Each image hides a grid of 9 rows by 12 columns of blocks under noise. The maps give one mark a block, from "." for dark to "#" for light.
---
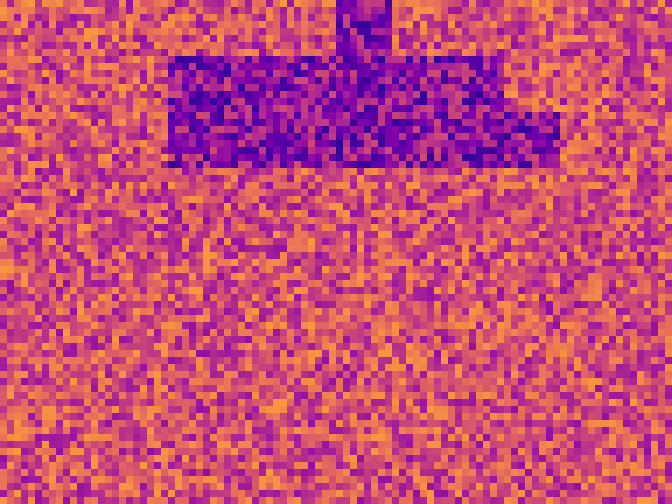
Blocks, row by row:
######.#####
###......###
###.......##
############
############
############
############
############
############
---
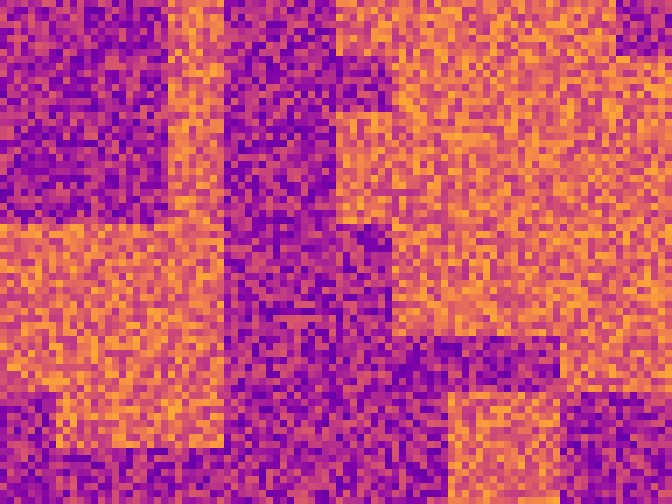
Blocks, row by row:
...#..#####.
...#...#####
...#..######
...#..######
####...#####
####...#####
####......##
.###....##..
........##..
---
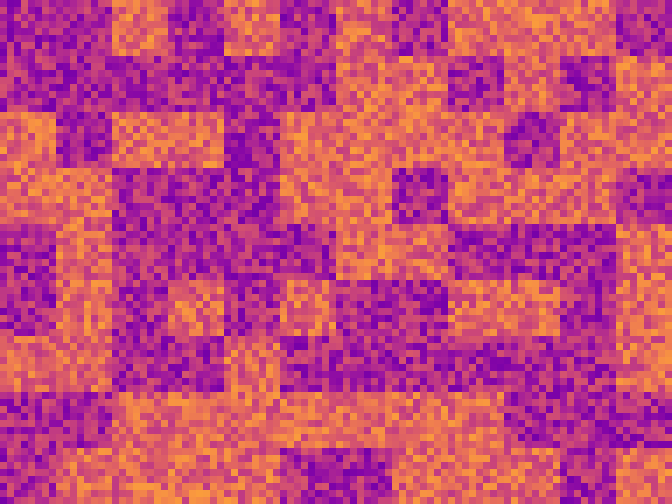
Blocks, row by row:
..#.#.#.###.
......##.#.#
#.##.####.##
##...##.###.
.#....##...#
.#.#.#..##.#
##..#......#
..#######...
.####..###.#
